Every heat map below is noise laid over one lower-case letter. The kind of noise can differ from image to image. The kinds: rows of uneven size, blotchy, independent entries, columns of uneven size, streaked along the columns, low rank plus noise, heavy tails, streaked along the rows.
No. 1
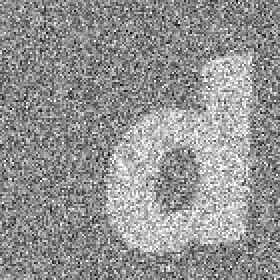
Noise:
independent entries
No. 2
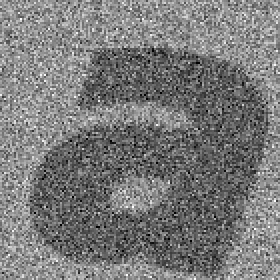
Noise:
independent entries
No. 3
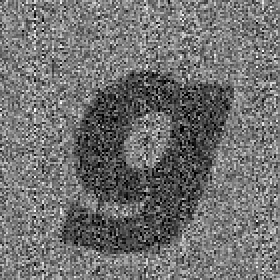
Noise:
columns of uneven size
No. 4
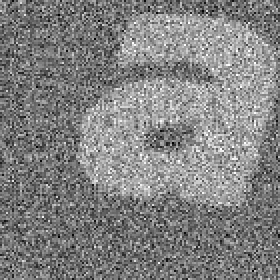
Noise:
low rank plus noise
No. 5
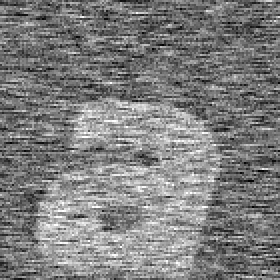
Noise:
streaked along the rows
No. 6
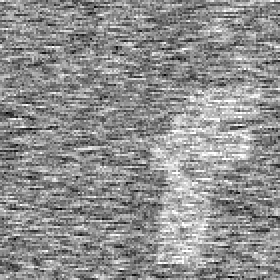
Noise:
streaked along the rows
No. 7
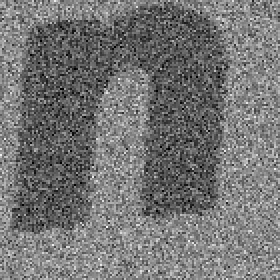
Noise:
independent entries
